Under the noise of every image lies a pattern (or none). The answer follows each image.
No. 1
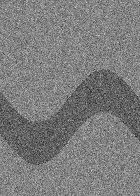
a wavy band
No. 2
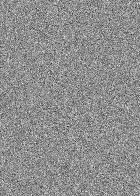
only noise
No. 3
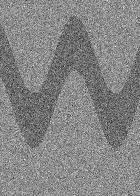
a wavy band
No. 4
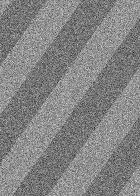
diagonal stripes
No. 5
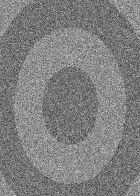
rings round one point
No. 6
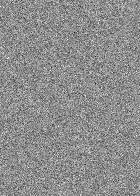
only noise
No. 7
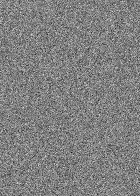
only noise
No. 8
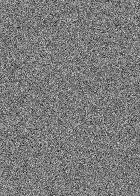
only noise
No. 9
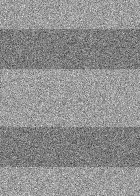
horizontal stripes
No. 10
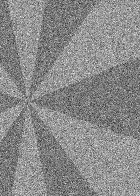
spokes from one point
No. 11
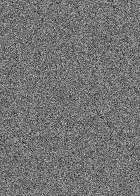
only noise
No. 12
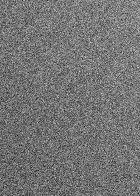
a smooth slope
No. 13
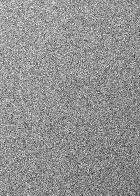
a smooth slope
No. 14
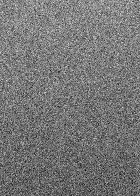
a smooth slope
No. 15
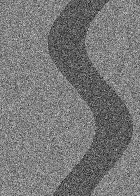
a wavy band
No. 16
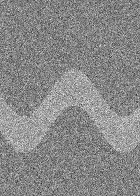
a wavy band
